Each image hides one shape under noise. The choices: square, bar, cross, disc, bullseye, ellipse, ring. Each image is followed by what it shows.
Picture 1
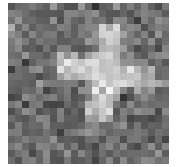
light cross
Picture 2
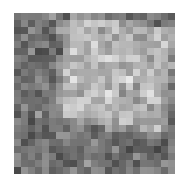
light square
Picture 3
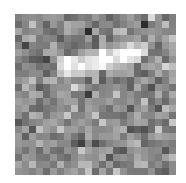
light bar
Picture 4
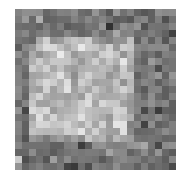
light square
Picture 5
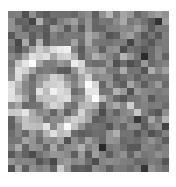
light bullseye
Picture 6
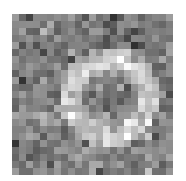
light ring
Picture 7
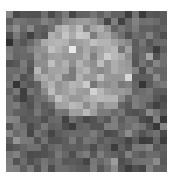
light disc
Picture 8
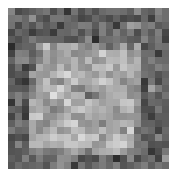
light square
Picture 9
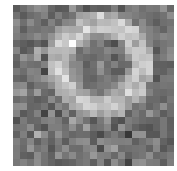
light ring
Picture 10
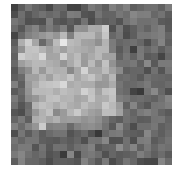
light square
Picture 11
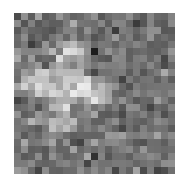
light cross
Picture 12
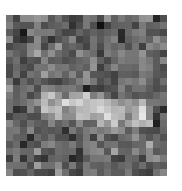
light bar
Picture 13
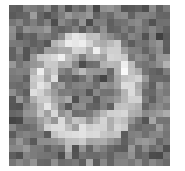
light ring
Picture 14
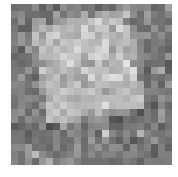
light square
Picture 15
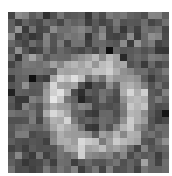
light ring
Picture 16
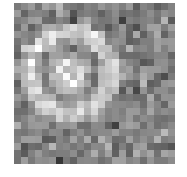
light bullseye
